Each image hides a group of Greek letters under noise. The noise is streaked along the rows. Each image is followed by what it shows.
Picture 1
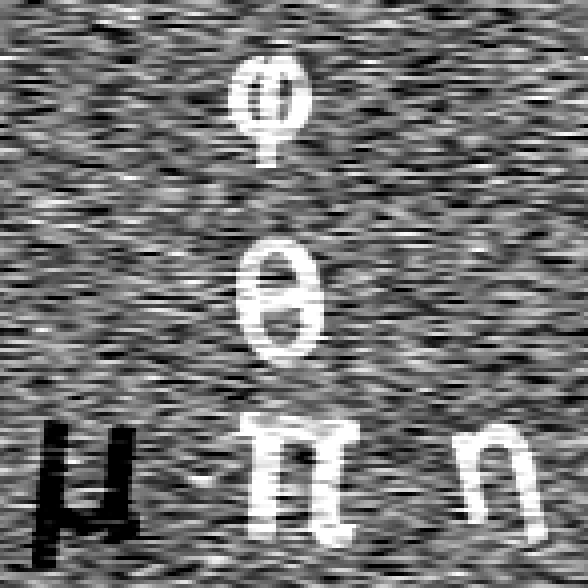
top middle: light phi; centre: light theta; bottom left: dark mu; bottom middle: light pi; bottom right: light eta
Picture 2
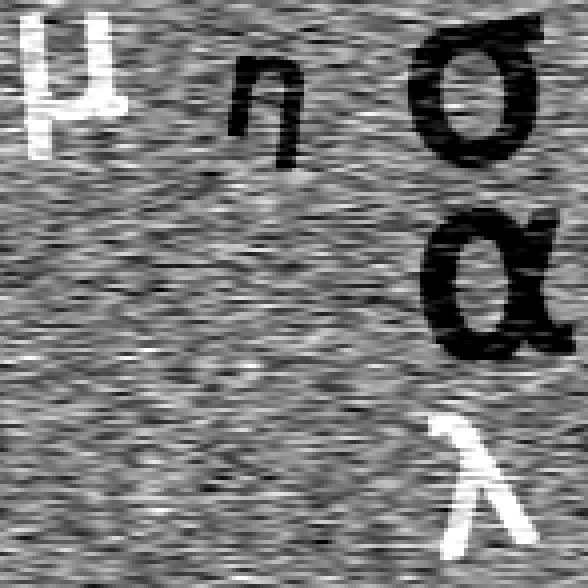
top left: light mu; top middle: dark eta; top right: dark sigma; middle right: dark alpha; bottom right: light lambda
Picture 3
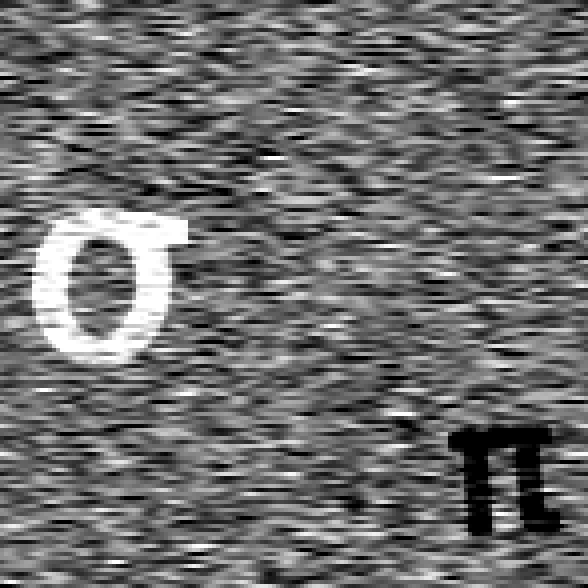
middle left: light sigma; bottom right: dark pi
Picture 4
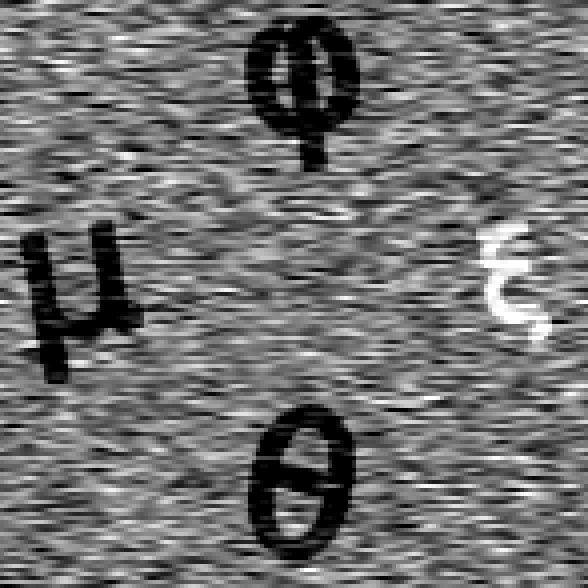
top middle: dark phi; middle left: dark mu; middle right: light xi; bottom middle: dark theta
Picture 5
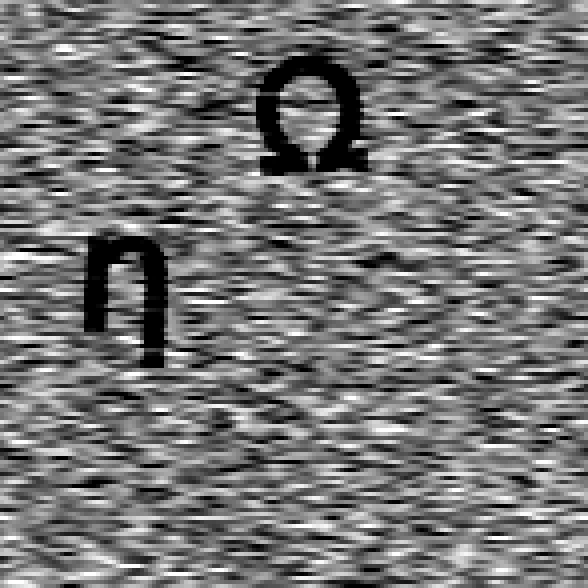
top middle: dark omega; middle left: dark eta
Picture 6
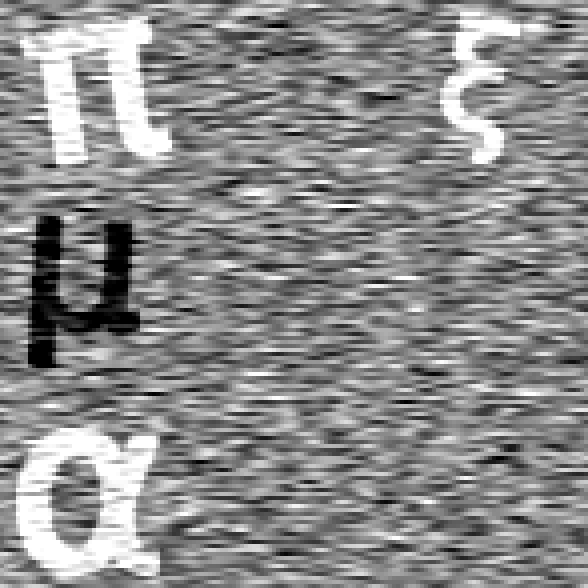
top left: light pi; top right: light xi; middle left: dark mu; bottom left: light alpha
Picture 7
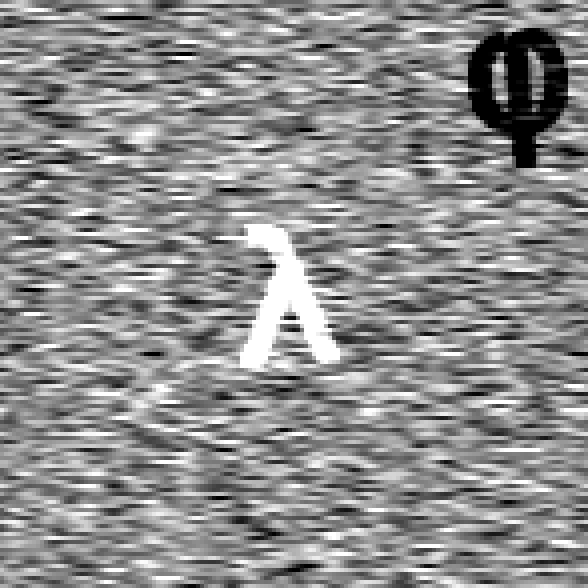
top right: dark phi; centre: light lambda
